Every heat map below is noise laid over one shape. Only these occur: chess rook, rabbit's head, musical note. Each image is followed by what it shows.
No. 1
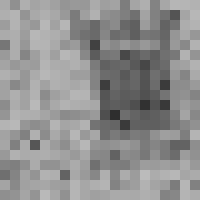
dark chess rook
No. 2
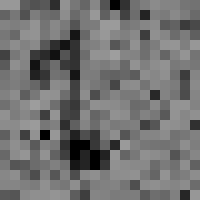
dark musical note
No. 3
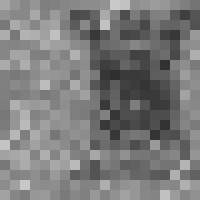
dark chess rook
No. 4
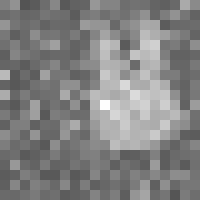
light rabbit's head
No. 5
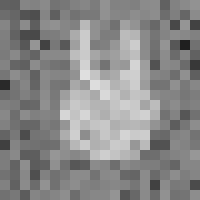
light rabbit's head
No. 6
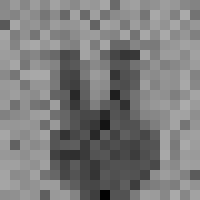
dark rabbit's head
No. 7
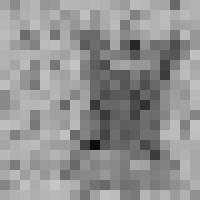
dark chess rook
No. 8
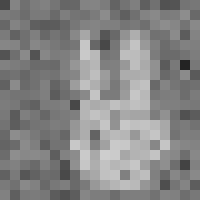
light rabbit's head
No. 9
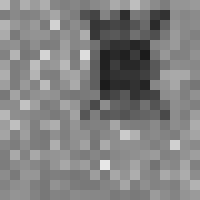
dark chess rook
